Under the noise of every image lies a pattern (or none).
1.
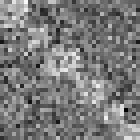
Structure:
blocks along the diagonal
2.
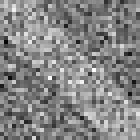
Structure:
a diagonal band
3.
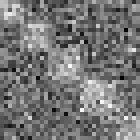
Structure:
blocks along the diagonal
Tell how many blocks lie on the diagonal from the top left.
5
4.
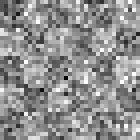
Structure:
a checkerboard
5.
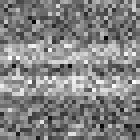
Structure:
bands of rows
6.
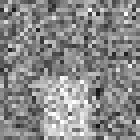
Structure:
one block
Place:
bottom middle
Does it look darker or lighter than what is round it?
lighter
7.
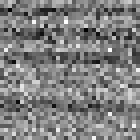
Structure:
bands of rows
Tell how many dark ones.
4
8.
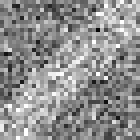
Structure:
a diagonal band
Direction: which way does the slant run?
bottom left to top right
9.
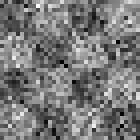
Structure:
a checkerboard
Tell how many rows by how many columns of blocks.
4 by 4
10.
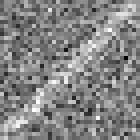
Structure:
a diagonal band
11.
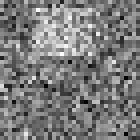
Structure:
one block
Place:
top middle
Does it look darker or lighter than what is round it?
lighter
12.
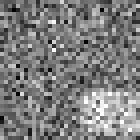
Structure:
one block
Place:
bottom right
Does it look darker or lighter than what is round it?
lighter
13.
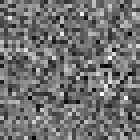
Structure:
only noise
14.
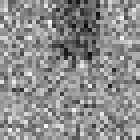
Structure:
one block
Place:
top middle
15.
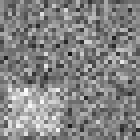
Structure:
one block
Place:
bottom left
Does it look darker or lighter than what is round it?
lighter
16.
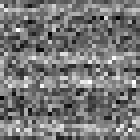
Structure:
bands of rows
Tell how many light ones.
4
